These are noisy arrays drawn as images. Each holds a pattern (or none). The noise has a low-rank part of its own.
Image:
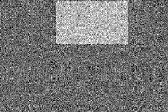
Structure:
one block
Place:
top middle
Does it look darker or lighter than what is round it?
lighter
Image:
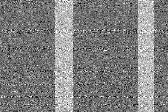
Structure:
bands of columns
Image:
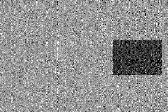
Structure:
one block
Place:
middle right
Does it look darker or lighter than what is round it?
darker
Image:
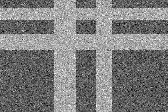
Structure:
bands of rows crossing bands of columns
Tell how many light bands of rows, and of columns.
2 and 2
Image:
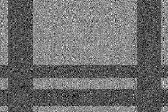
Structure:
bands of rows crossing bands of columns
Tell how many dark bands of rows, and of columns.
2 and 2
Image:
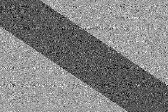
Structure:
a diagonal band
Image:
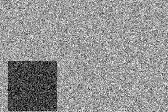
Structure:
one block
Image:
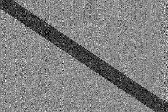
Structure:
a diagonal band
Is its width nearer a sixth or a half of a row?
a sixth
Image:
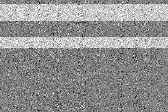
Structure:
bands of rows
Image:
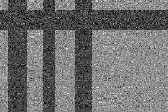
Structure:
bands of rows crossing bands of columns
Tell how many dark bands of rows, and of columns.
1 and 3
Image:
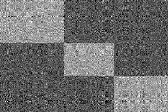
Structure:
blocks along the diagonal
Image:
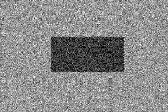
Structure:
one block
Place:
centre
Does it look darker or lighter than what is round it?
darker
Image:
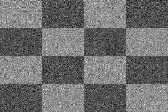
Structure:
a checkerboard
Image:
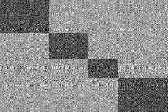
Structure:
blocks along the diagonal
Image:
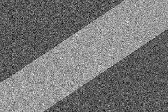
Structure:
a diagonal band
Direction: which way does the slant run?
bottom left to top right
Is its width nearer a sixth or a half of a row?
a half
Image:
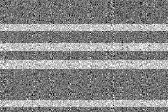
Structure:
bands of rows
